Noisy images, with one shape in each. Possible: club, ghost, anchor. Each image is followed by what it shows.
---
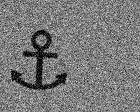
dark anchor
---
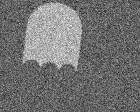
light ghost
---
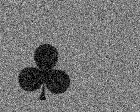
dark club
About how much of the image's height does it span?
half
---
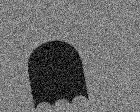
dark ghost
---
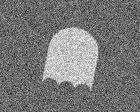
light ghost
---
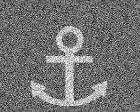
light anchor
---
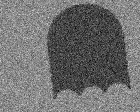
dark ghost
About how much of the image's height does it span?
nearly all
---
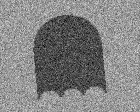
dark ghost
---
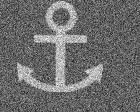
light anchor
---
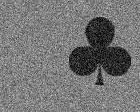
dark club
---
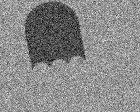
dark ghost
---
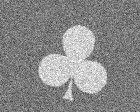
light club
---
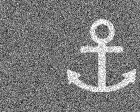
light anchor
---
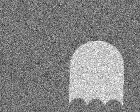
light ghost
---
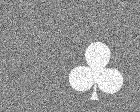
light club
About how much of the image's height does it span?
half
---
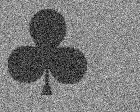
dark club
